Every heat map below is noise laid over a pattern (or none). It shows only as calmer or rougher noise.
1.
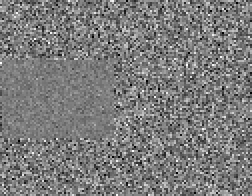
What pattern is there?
one block
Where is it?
middle left
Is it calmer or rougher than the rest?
calmer
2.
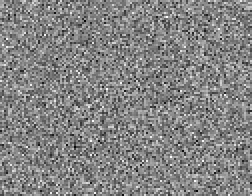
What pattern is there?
only noise
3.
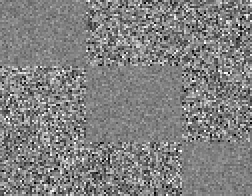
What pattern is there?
blocks along the diagonal
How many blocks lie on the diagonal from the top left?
3
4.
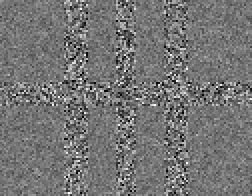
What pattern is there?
bands of rows crossing bands of columns
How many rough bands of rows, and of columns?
1 and 3
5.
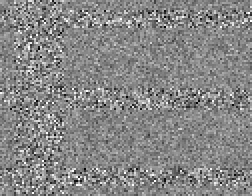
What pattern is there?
bands of rows crossing bands of columns
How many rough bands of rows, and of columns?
3 and 1
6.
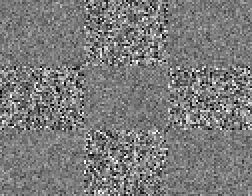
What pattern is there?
a checkerboard
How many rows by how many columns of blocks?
3 by 3
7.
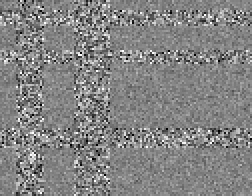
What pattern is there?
bands of rows crossing bands of columns
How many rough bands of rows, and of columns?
3 and 2
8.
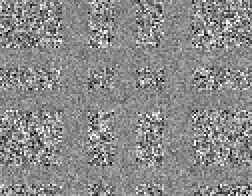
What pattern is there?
bands of rows crossing bands of columns
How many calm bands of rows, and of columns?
3 and 3
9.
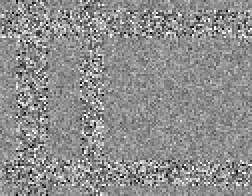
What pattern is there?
bands of rows crossing bands of columns
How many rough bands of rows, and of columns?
2 and 2
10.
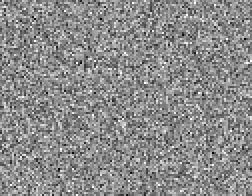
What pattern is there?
only noise
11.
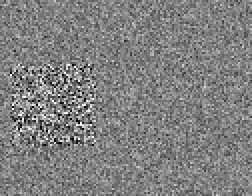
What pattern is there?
one block
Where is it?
middle left
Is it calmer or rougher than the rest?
rougher
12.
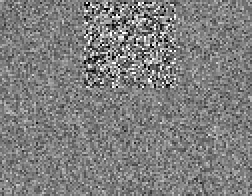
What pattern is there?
one block
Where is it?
top middle
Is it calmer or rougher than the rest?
rougher
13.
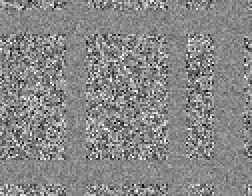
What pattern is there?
bands of rows crossing bands of columns
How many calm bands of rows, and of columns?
2 and 3
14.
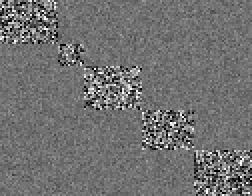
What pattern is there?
blocks along the diagonal
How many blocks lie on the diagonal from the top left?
5
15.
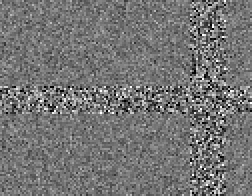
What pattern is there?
bands of rows crossing bands of columns
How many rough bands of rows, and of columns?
1 and 1
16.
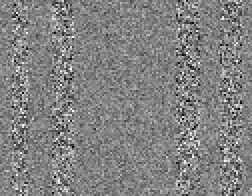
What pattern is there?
bands of columns
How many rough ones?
4
